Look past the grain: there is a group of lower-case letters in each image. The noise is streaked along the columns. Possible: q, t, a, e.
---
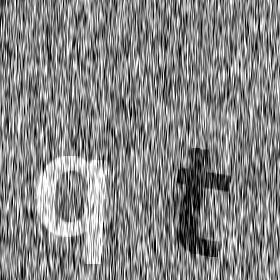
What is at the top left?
nothing
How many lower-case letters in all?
2
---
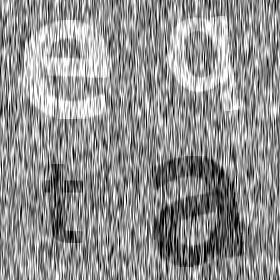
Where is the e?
top left
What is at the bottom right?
a
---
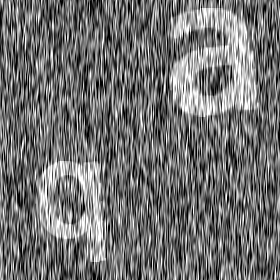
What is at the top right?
a
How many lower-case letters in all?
2
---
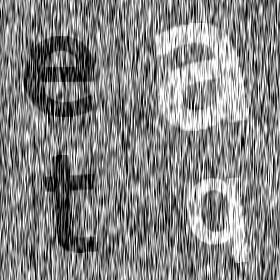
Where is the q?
bottom right
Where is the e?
top left
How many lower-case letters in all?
4
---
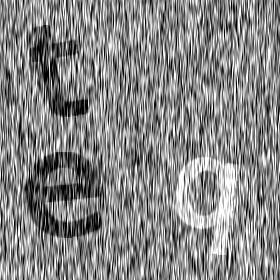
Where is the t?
top left
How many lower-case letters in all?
3
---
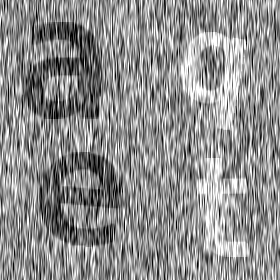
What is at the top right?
q
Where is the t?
bottom right
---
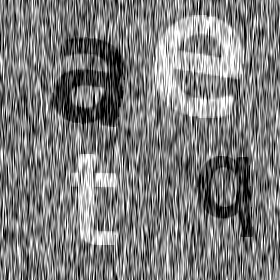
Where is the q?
bottom right
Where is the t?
bottom left
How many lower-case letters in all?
4
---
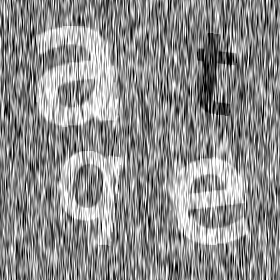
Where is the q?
bottom left
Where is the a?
top left
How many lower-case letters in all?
4
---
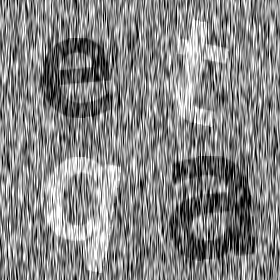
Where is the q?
bottom left
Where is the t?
top right
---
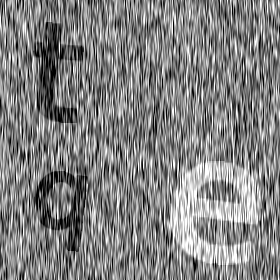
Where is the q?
bottom left
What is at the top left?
t
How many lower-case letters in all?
3
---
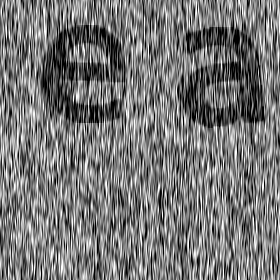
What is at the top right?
a
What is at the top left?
e
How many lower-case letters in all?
2
